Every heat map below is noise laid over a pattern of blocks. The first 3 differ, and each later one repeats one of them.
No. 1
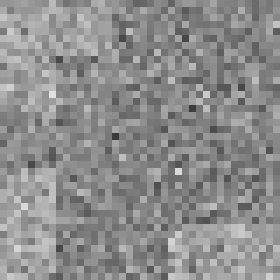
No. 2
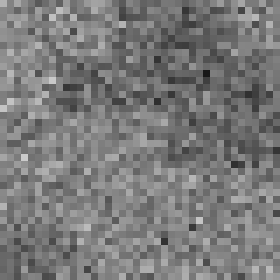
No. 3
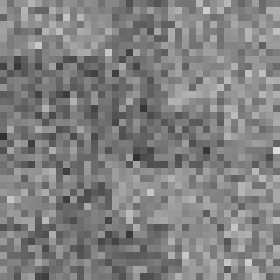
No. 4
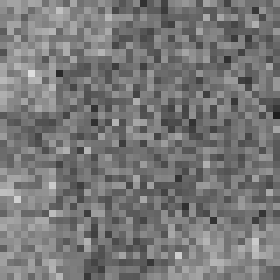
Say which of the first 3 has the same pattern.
1
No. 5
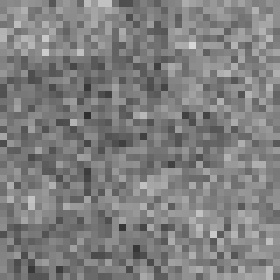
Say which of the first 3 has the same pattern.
3
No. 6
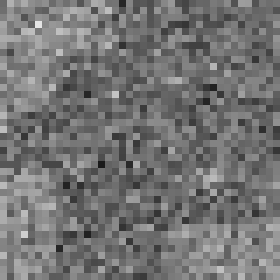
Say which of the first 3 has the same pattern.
1
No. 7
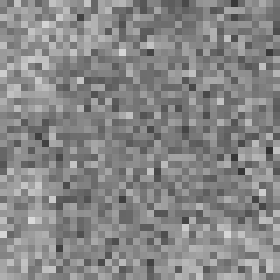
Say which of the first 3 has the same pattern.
1
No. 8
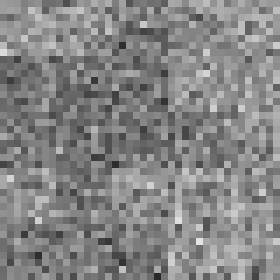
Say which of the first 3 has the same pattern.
3
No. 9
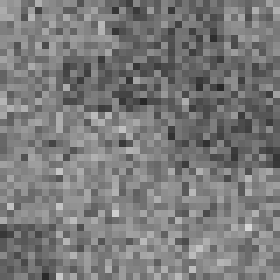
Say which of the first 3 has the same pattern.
2
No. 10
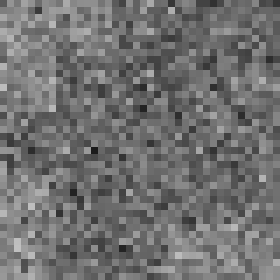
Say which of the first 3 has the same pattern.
1
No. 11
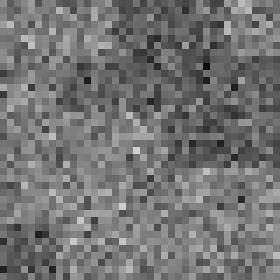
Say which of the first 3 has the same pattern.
2
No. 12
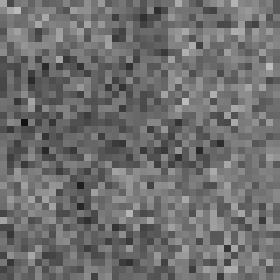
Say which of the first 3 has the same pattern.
3
